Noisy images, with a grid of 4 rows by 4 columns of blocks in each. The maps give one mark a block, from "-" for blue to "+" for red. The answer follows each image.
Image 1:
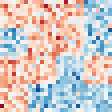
+ + + -
- + + -
+ + - +
+ - - -
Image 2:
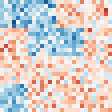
- - + +
+ - - +
+ + + +
- + + +
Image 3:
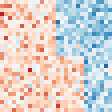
+ + - -
+ + - -
+ + + -
+ + + -
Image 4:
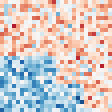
+ + + +
+ + + +
- - + +
- - - +
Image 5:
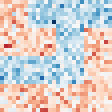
+ - - -
+ + - +
- - - +
+ + + +
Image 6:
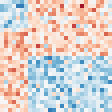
- + + +
+ + + +
+ - - -
+ - - -
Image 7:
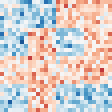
- - + +
- + - +
+ + + +
- + - -
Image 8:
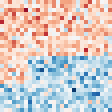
+ + + +
+ + + +
+ - - -
- - - -
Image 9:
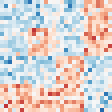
- - - +
- + - +
- - + -
+ + + -
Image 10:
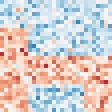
- - - -
+ - - -
+ + + +
+ - - +
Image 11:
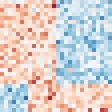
+ + - -
+ + - -
+ + - -
- + + +
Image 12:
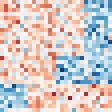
+ + + -
+ + + -
+ + - -
- + + +
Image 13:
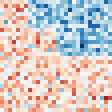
+ - - -
+ + - -
+ + + +
+ + + +
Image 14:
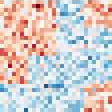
+ + - +
+ + - -
+ - - -
- - - +
